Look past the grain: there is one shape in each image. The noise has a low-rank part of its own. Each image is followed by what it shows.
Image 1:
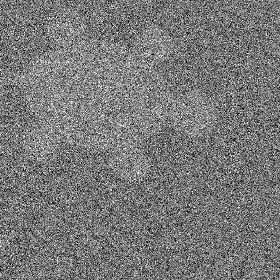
turtle
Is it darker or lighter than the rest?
lighter
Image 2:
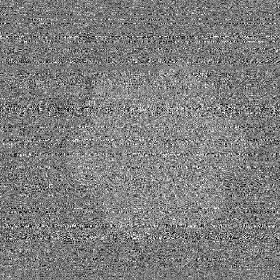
flower
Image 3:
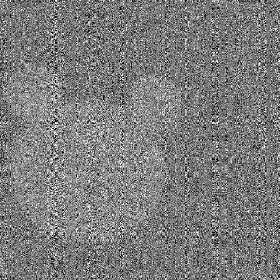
bear's head
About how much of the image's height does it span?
two thirds
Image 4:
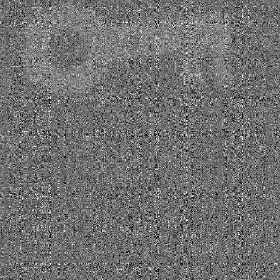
key
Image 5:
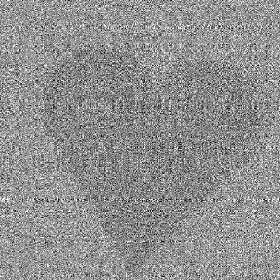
heart
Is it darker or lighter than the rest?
darker
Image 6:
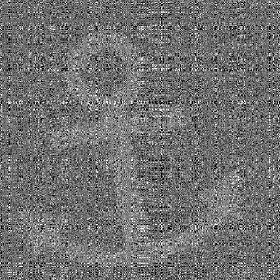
anchor
